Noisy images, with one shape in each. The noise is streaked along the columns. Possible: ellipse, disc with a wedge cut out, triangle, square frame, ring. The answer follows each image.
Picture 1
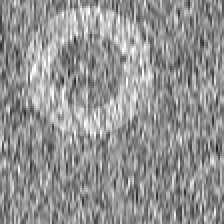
ring
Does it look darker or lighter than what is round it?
lighter
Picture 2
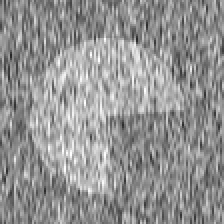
disc with a wedge cut out
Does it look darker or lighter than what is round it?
lighter
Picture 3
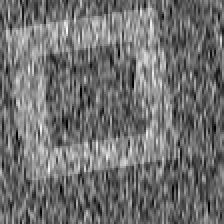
square frame
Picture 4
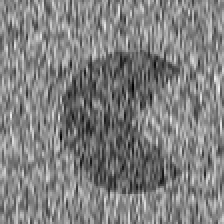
disc with a wedge cut out
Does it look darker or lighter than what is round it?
darker
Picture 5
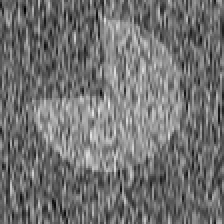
disc with a wedge cut out
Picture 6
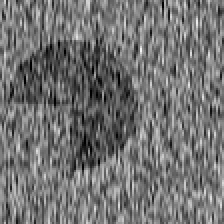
disc with a wedge cut out
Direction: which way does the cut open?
down and left
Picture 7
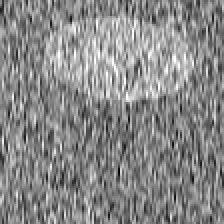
ellipse
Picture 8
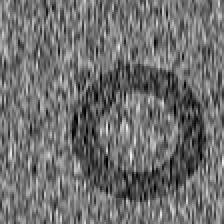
ring
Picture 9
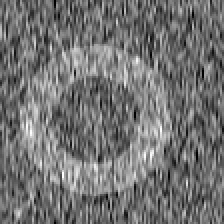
ring
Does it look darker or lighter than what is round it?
lighter
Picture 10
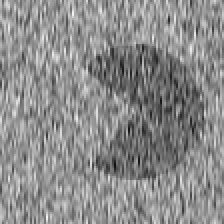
disc with a wedge cut out
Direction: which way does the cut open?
left
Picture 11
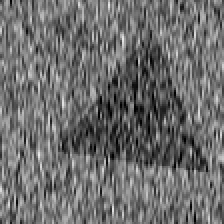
triangle
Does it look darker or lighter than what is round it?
darker
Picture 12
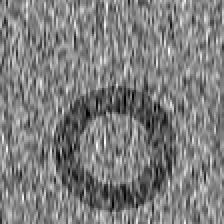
ring
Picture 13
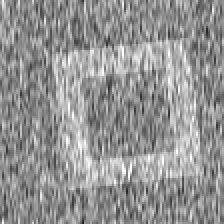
square frame
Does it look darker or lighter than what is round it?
lighter
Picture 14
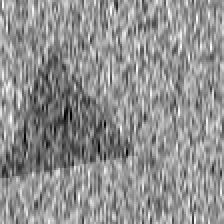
triangle
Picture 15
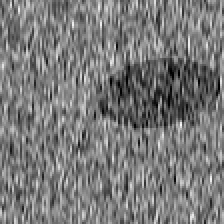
ellipse
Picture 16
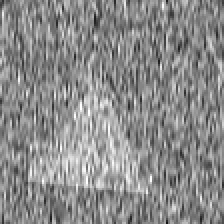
triangle
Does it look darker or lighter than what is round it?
lighter
